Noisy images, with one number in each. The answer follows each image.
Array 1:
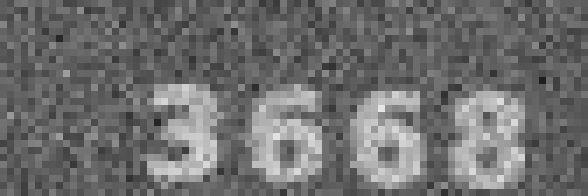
3668
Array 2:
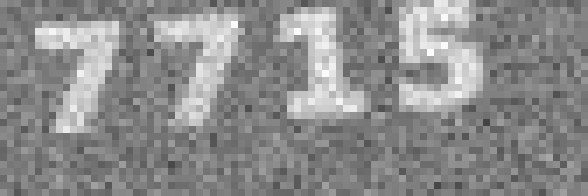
7715
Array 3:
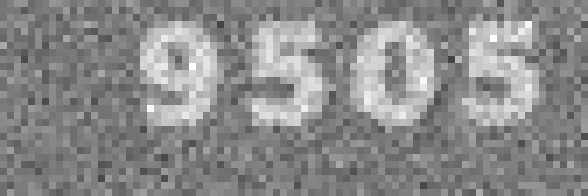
9505
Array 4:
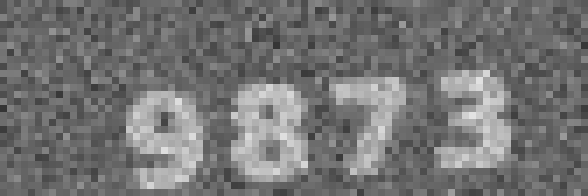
9873
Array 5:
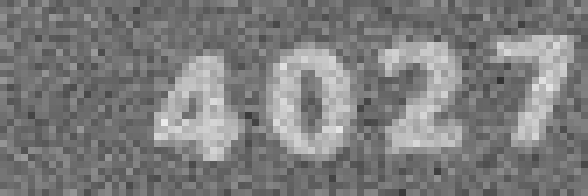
4027
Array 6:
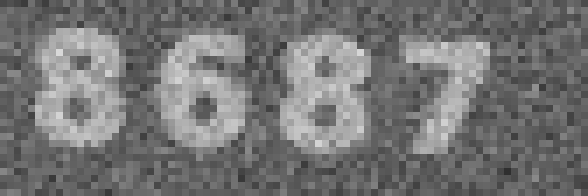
8687
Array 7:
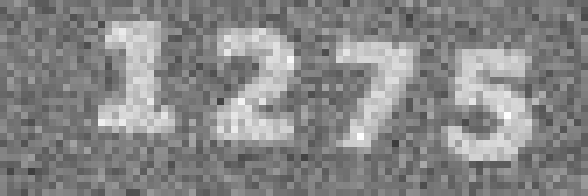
1275
